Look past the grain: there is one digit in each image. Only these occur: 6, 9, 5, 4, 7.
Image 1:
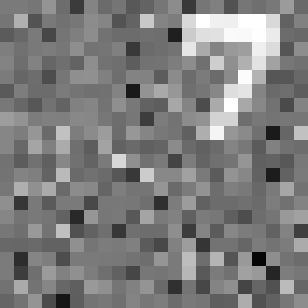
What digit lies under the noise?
7
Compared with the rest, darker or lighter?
lighter
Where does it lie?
top right
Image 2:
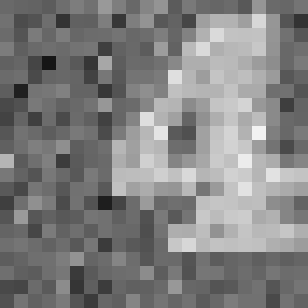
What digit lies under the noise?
4
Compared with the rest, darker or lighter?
lighter
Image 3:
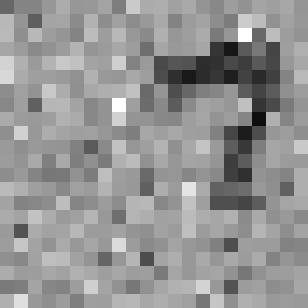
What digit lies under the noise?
7
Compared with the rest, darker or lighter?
darker
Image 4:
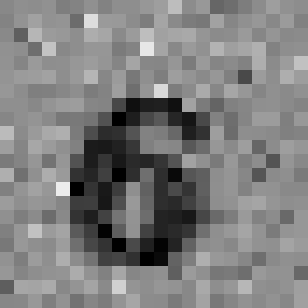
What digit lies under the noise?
6
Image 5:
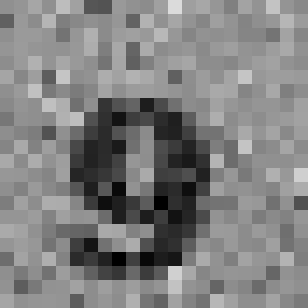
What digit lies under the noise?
9
